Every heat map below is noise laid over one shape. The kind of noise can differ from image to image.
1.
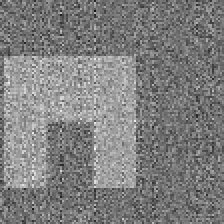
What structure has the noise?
columns of uneven size
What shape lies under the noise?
square with a notch
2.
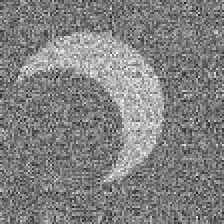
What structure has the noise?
low rank plus noise
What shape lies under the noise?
crescent
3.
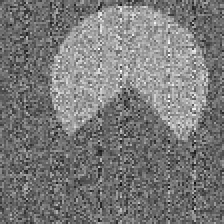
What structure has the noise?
columns of uneven size
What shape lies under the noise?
disc with a wedge cut out
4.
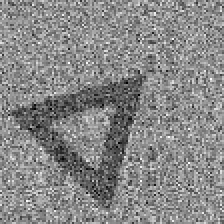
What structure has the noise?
low rank plus noise
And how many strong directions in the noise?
one
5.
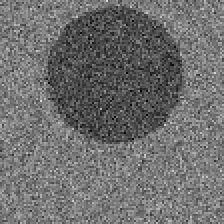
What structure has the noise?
independent entries
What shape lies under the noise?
disc
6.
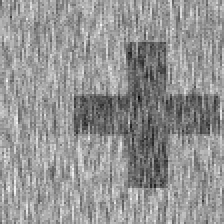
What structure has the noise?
streaked along the columns
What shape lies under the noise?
cross
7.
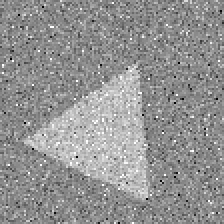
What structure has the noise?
heavy tails
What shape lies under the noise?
triangle
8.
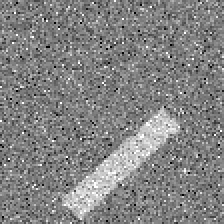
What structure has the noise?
heavy tails
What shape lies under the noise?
bar
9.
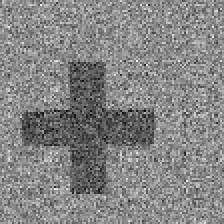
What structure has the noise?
low rank plus noise
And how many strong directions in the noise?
two
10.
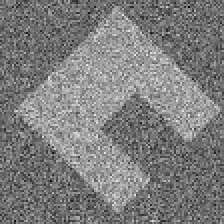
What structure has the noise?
low rank plus noise
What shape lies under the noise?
square with a notch
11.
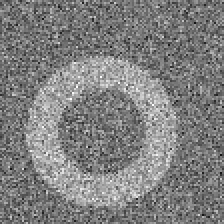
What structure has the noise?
independent entries
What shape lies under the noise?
ring
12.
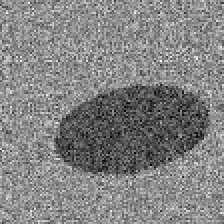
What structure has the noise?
low rank plus noise
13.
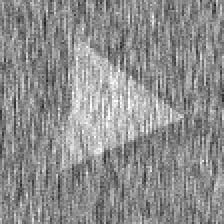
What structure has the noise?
streaked along the columns
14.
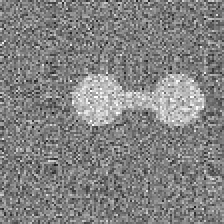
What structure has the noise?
low rank plus noise
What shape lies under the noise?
dumbbell
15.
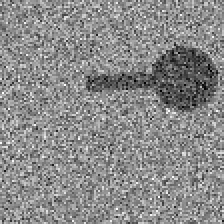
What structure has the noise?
independent entries
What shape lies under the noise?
lollipop
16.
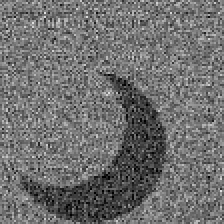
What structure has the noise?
low rank plus noise
